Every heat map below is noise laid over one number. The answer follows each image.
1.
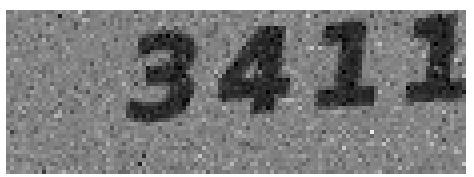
3411
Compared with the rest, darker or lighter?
darker
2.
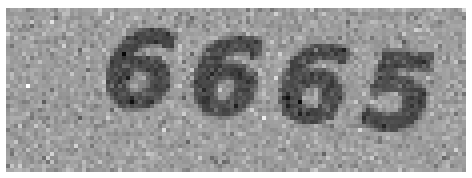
6665
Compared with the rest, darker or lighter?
darker
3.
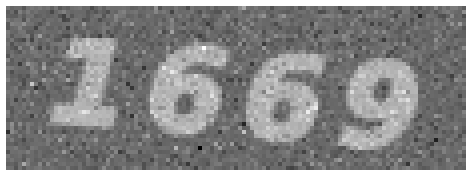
1669
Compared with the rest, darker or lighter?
lighter
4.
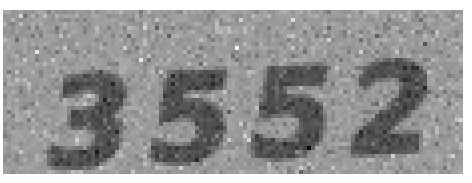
3552
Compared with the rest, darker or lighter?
darker
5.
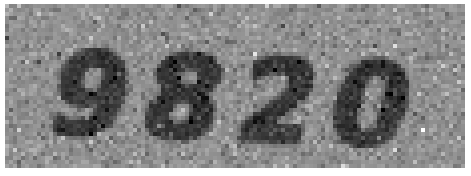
9820
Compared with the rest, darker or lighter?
darker
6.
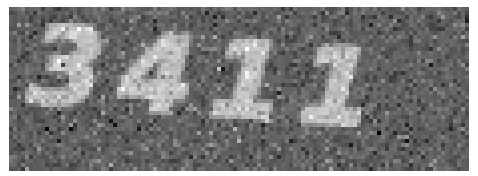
3411
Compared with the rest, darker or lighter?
lighter
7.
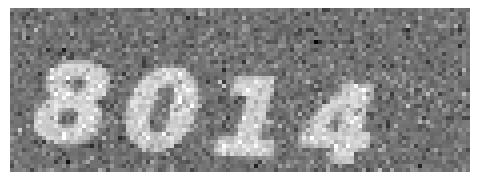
8014
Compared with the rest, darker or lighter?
lighter
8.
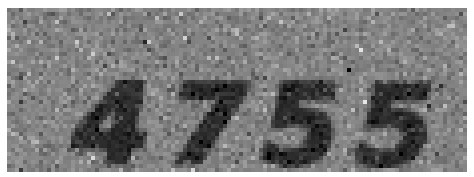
4755
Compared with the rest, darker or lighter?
darker
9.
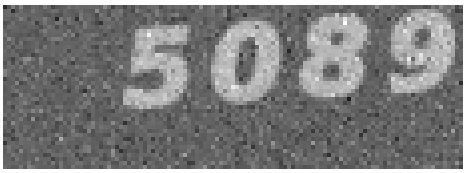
5089
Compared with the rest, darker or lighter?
lighter
